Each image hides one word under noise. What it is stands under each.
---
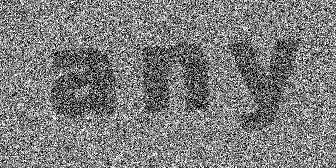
any
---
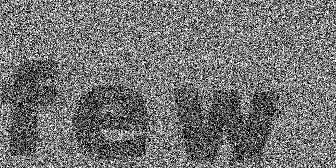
few
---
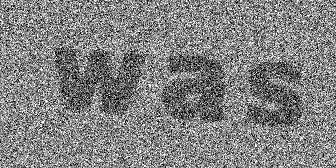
was
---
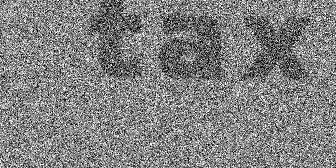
tax
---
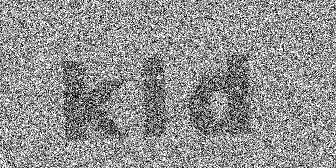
kid
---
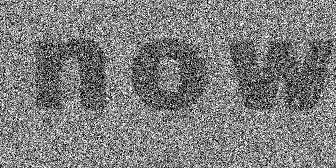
now
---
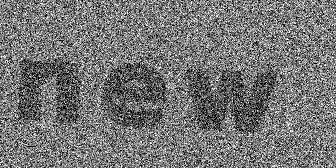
new
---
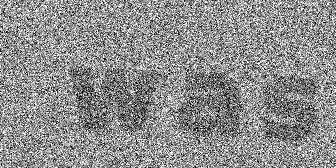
was
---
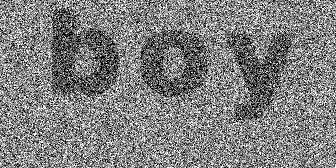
boy
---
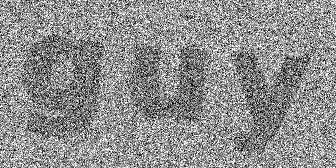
guy
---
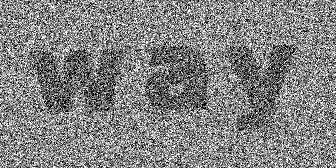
way
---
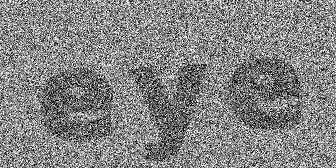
eye
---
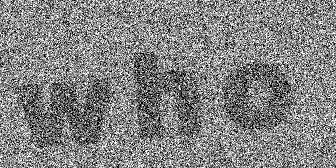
who
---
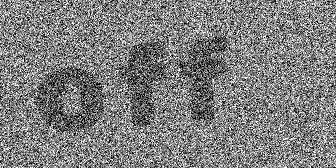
off
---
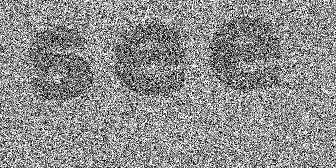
see
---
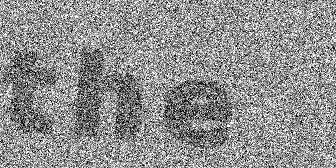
the
